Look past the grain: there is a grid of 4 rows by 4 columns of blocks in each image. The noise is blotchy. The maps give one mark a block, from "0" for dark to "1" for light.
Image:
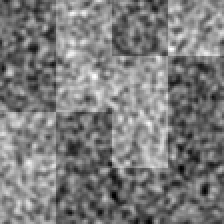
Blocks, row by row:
0 1 0 1
0 1 1 0
1 0 1 0
1 0 0 0
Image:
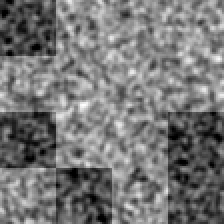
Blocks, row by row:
0 1 1 1
1 1 1 1
0 1 1 0
1 0 1 0
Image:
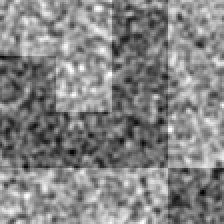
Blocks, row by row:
1 1 0 1
0 1 0 1
0 0 0 1
1 1 1 0
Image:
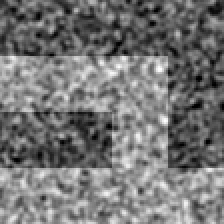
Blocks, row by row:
0 0 0 0
1 1 1 0
0 0 1 0
1 1 1 1
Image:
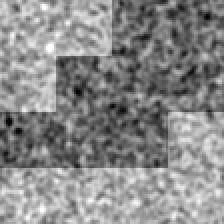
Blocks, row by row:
1 1 0 0
1 0 0 0
0 0 0 1
1 1 1 1
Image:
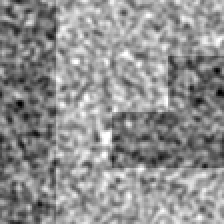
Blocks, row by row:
0 1 1 1
0 1 1 0
0 1 0 0
0 1 1 1
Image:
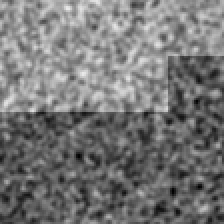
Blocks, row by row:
1 1 1 1
1 1 1 0
0 0 0 0
0 0 0 0
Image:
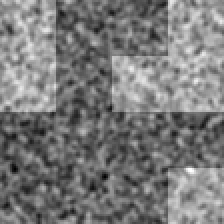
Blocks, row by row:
1 0 0 1
1 0 1 1
0 0 0 0
0 0 0 1
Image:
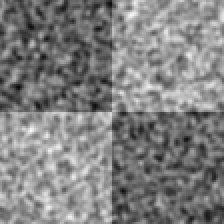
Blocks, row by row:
0 0 1 1
0 0 1 1
1 1 0 0
1 1 0 0
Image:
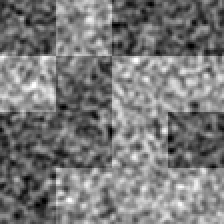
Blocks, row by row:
0 1 0 0
1 0 1 1
0 0 1 0
0 1 1 1
